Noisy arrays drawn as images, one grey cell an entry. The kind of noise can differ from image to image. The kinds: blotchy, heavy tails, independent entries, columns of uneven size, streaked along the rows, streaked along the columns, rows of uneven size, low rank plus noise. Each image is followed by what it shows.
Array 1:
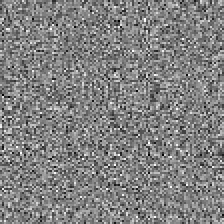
low rank plus noise
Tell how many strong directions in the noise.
two
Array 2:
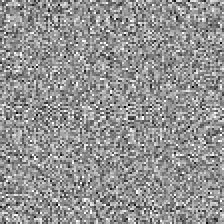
low rank plus noise
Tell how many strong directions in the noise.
one
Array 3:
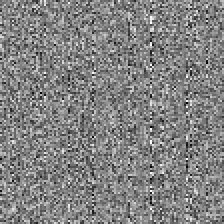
columns of uneven size
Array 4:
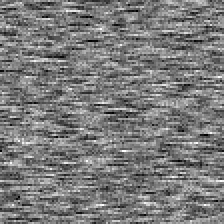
streaked along the rows
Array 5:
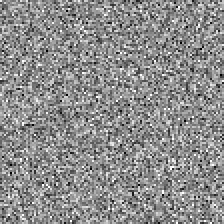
independent entries
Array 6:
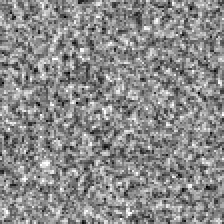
blotchy
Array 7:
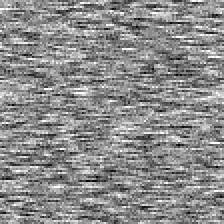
streaked along the rows
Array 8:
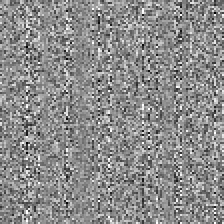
columns of uneven size
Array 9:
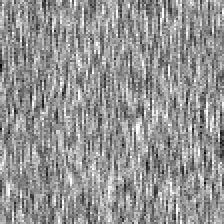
streaked along the columns
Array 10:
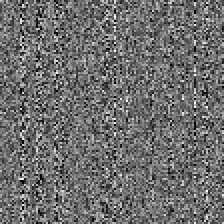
columns of uneven size
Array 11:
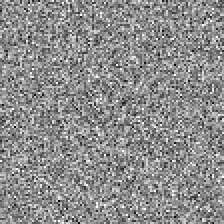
independent entries
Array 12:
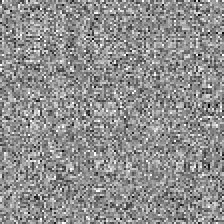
low rank plus noise
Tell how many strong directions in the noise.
two
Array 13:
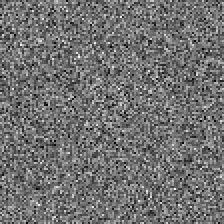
independent entries
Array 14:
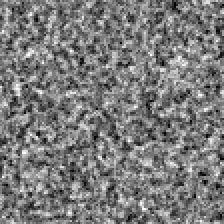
blotchy
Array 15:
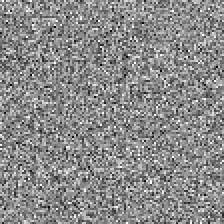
independent entries
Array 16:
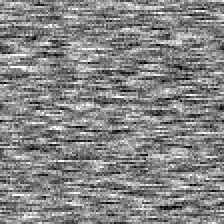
streaked along the rows
